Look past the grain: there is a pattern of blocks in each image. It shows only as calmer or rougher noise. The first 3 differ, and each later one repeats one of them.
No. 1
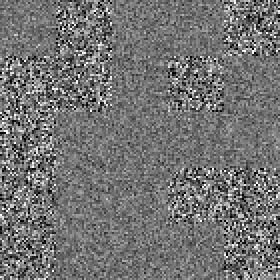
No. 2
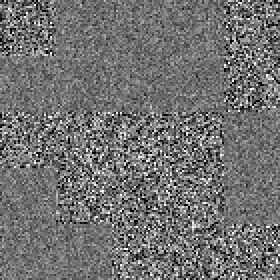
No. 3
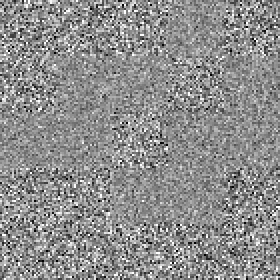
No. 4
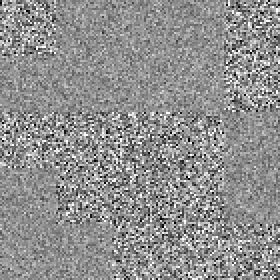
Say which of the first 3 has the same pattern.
2
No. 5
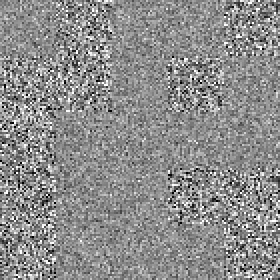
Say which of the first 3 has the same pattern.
1
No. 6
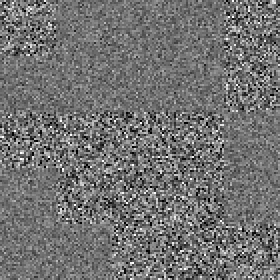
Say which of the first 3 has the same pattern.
2
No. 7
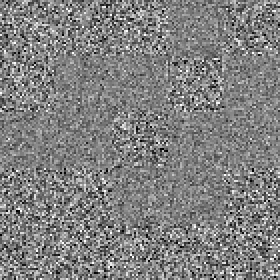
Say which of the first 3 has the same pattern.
3
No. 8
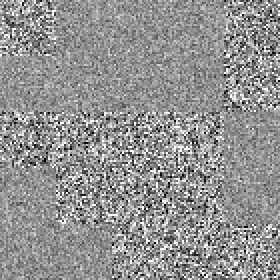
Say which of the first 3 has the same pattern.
2
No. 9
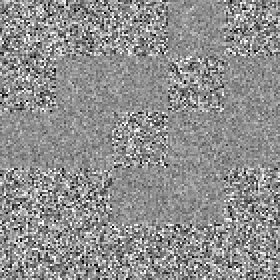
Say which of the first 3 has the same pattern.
3
